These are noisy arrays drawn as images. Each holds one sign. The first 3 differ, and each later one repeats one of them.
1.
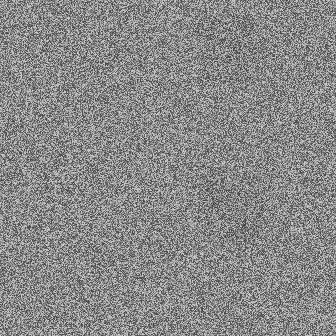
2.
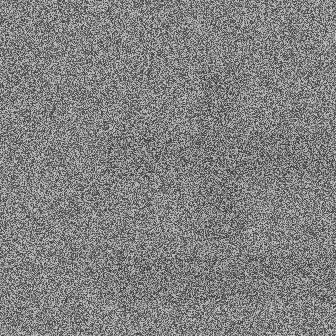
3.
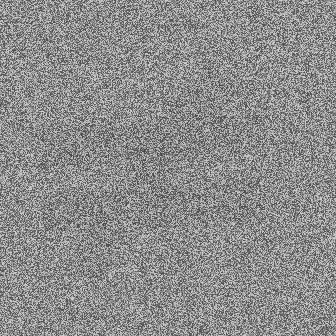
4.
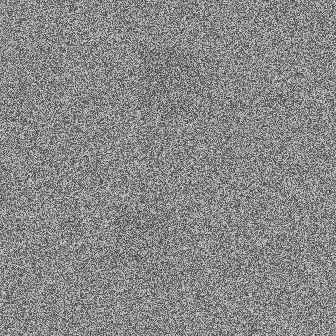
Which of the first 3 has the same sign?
1
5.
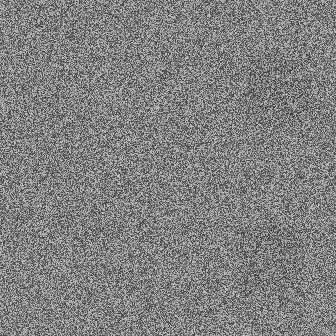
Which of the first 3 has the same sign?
1
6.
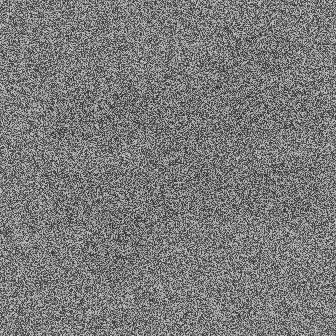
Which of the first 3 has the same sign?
3
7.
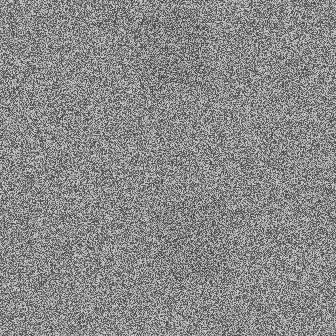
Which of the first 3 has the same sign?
1
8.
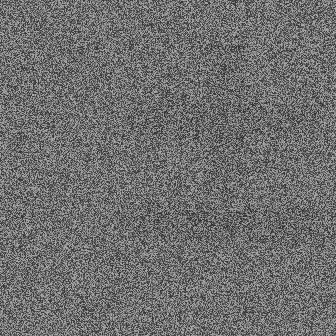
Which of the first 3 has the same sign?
2
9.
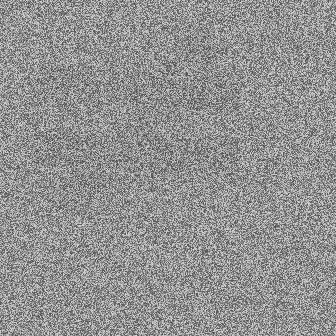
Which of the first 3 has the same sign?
3
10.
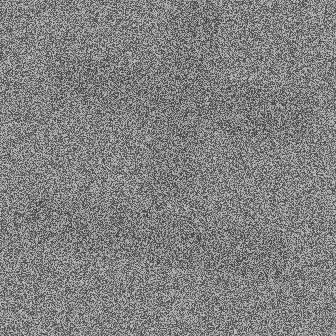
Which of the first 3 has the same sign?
2
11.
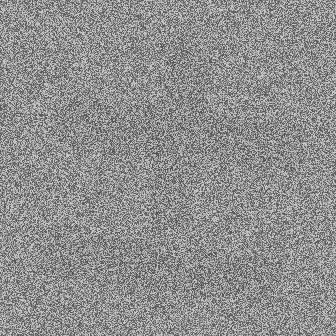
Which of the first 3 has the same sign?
2
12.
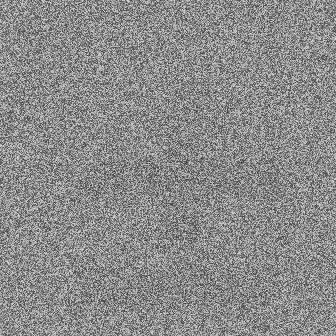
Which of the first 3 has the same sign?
2
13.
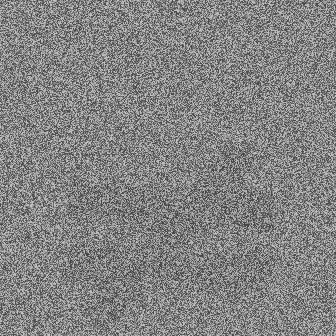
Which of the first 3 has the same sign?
3
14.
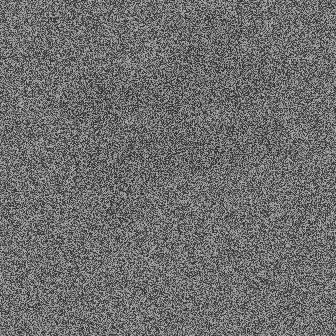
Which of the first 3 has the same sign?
3
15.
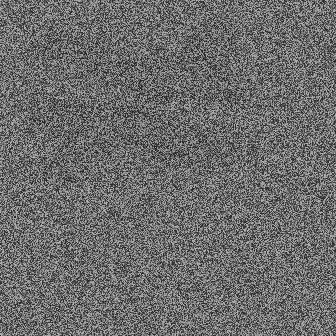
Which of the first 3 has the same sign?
3
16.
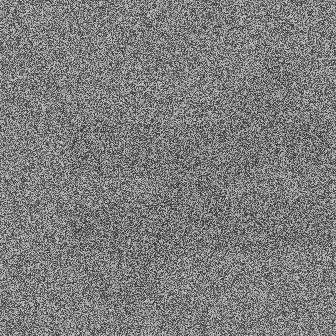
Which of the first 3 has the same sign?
3
